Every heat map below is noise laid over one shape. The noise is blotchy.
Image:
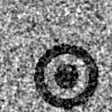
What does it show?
dark bullseye
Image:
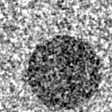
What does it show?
dark disc
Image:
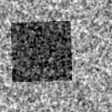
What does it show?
dark square
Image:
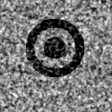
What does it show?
dark bullseye
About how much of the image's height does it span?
half
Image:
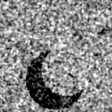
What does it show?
dark crescent
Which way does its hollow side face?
up and right
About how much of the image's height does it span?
half
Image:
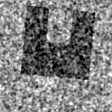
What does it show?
dark square with a notch
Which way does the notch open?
up
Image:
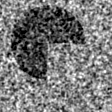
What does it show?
dark disc with a wedge cut out
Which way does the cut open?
down and right
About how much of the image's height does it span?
two thirds
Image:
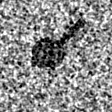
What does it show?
dark lollipop
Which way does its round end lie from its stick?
down and left
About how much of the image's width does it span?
half
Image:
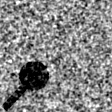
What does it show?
dark lollipop, bottom left
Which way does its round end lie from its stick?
up and right
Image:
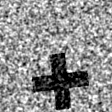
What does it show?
dark cross
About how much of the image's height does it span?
half
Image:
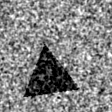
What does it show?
dark triangle
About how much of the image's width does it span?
half
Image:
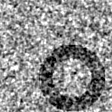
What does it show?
dark ring
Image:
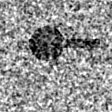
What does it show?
dark lollipop
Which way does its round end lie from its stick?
left
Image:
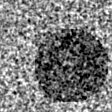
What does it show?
dark disc
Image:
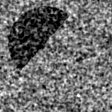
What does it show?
dark half disc
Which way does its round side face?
up and left
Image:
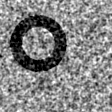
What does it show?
dark ring
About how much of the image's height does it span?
half
